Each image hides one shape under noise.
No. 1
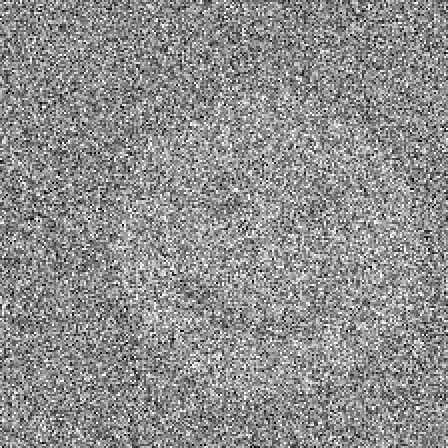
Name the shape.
smiling face
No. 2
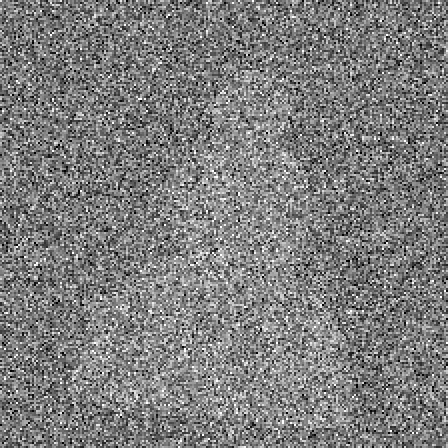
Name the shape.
chess pawn
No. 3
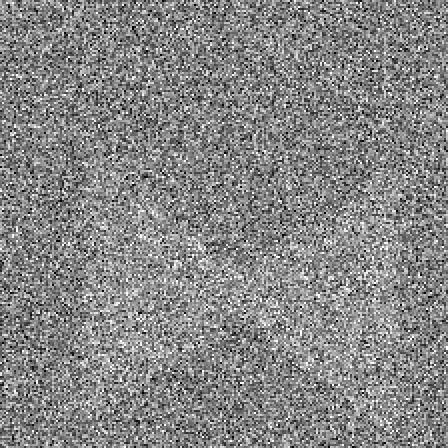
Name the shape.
bow tie
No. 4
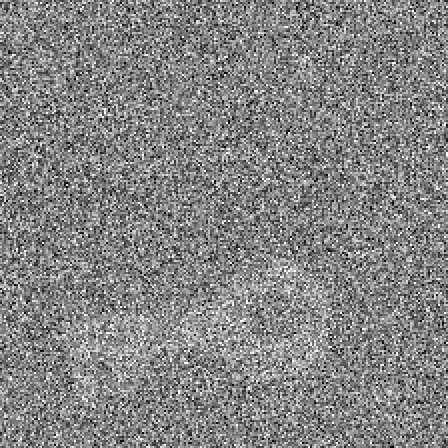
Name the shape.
key
